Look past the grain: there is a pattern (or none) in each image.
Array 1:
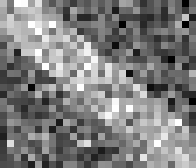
a diagonal band
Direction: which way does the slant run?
top left to bottom right
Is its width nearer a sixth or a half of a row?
a half
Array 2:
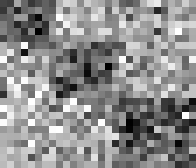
blocks along the diagonal
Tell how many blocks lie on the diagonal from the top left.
3
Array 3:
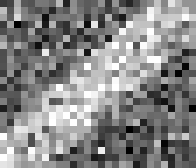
a diagonal band
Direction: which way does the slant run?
bottom left to top right
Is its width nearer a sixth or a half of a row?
a half
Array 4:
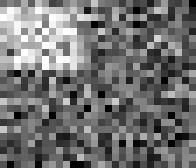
one block
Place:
top left
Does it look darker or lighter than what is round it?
lighter
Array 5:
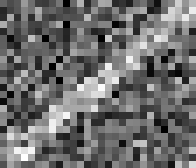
a diagonal band
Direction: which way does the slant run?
bottom left to top right
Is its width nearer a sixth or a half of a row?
a sixth
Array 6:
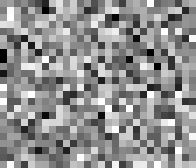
only noise
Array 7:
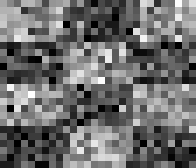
a checkerboard
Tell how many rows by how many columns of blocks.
4 by 3
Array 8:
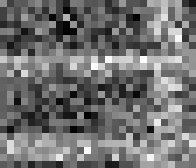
bands of rows crossing bands of columns
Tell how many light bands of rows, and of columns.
2 and 1
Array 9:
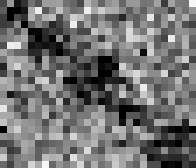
blocks along the diagonal
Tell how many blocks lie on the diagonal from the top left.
5
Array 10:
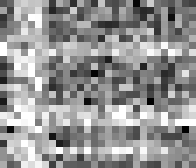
bands of rows crossing bands of columns
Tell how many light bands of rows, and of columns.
3 and 1
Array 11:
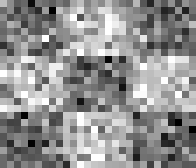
a checkerboard
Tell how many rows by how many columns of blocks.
3 by 3
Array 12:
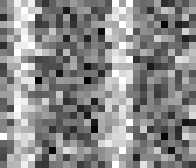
bands of columns
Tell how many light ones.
2
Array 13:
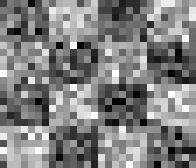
a checkerboard
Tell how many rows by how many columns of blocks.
4 by 4
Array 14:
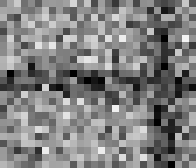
bands of rows crossing bands of columns
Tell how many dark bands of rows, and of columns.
1 and 1
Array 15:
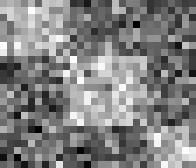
blocks along the diagonal
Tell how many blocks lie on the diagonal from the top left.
3
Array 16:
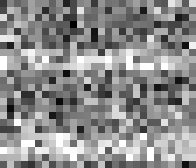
bands of rows
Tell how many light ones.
2
